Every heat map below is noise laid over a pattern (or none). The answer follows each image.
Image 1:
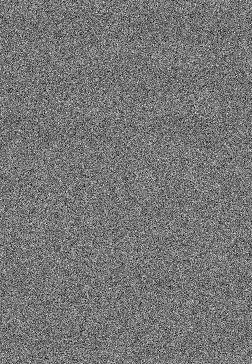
bands of rows
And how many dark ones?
5
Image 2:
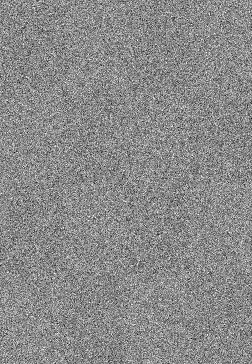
a checkerboard
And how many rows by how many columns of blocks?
4 by 4
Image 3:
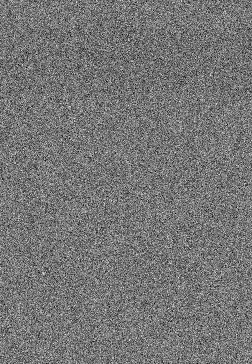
one band of rows
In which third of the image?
top
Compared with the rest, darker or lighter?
darker
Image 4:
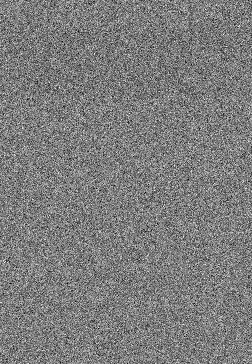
one band of rows
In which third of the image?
top
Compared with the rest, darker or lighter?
darker
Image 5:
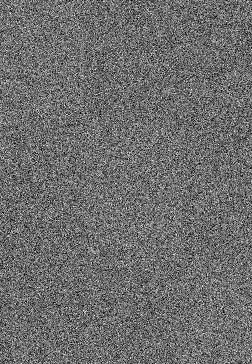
blocks along the diagonal
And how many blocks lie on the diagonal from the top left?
3
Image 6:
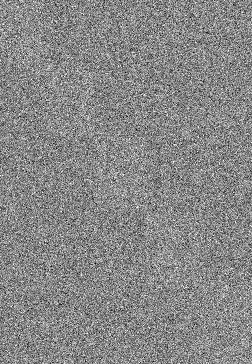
blocks along the diagonal
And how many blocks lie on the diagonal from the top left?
5
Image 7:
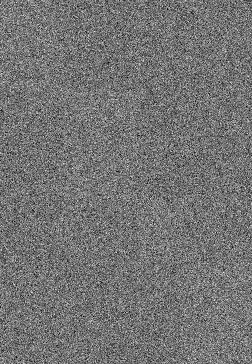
blocks along the diagonal
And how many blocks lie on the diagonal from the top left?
4
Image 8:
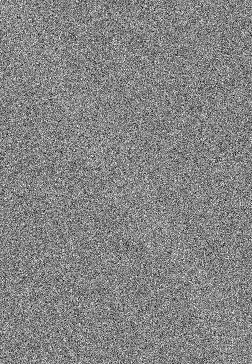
a diagonal band
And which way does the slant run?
top left to bottom right
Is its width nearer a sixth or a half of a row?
a sixth
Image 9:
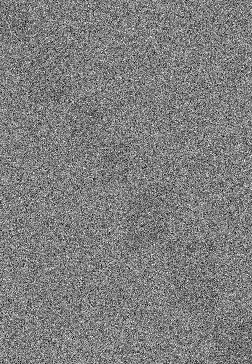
blocks along the diagonal
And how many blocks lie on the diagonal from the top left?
7
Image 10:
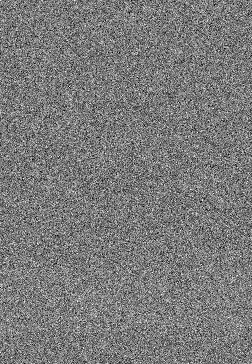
one band of rows
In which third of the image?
bottom
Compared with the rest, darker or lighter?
lighter
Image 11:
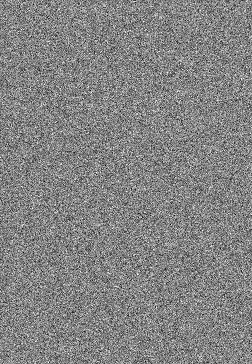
only noise
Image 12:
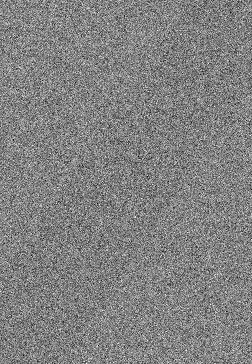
a diagonal band
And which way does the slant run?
bottom left to top right
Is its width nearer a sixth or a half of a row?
a half
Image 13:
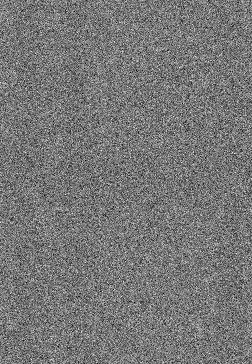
bands of rows crossing bands of columns
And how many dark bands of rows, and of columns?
1 and 3
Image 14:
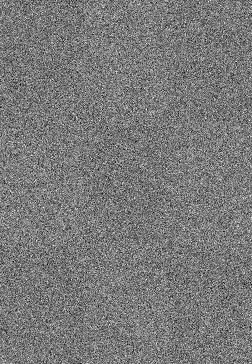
a checkerboard
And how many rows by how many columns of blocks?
3 by 3
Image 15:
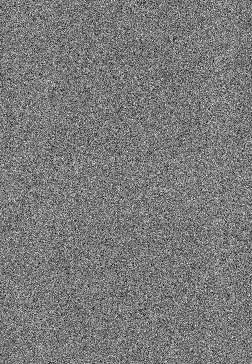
bands of rows crossing bands of columns
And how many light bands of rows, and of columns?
1 and 2
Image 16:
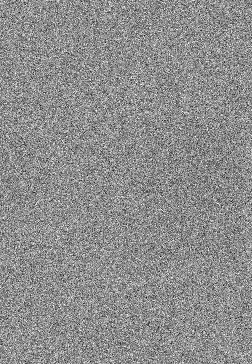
one block
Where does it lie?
middle right
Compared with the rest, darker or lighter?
darker
